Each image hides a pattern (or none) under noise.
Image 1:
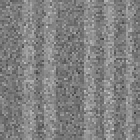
bands of columns
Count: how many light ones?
5
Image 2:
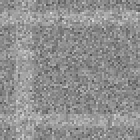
bands of rows crossing bands of columns
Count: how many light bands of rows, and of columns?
2 and 1
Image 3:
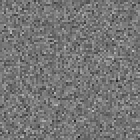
only noise
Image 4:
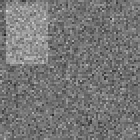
one block
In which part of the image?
top left
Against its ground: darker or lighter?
lighter
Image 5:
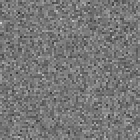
only noise
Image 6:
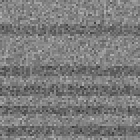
bands of rows
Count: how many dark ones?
5
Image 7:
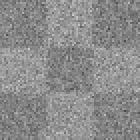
a checkerboard
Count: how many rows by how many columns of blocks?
3 by 3
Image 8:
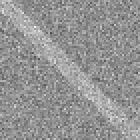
a diagonal band
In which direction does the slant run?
top left to bottom right
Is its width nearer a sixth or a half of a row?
a sixth
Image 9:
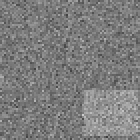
one block
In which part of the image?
bottom right
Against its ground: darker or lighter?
lighter
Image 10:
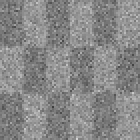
a checkerboard
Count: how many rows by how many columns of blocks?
3 by 6
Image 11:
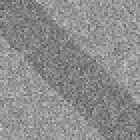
a diagonal band
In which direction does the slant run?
top left to bottom right
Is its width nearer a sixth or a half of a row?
a half
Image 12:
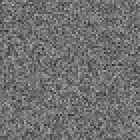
only noise
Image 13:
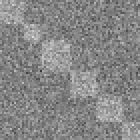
blocks along the diagonal
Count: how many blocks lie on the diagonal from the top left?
6
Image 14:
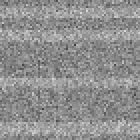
bands of rows
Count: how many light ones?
4
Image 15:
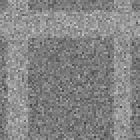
bands of rows crossing bands of columns
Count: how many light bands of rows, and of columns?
1 and 2
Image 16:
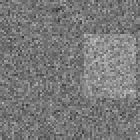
one block
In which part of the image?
middle right
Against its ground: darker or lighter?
lighter
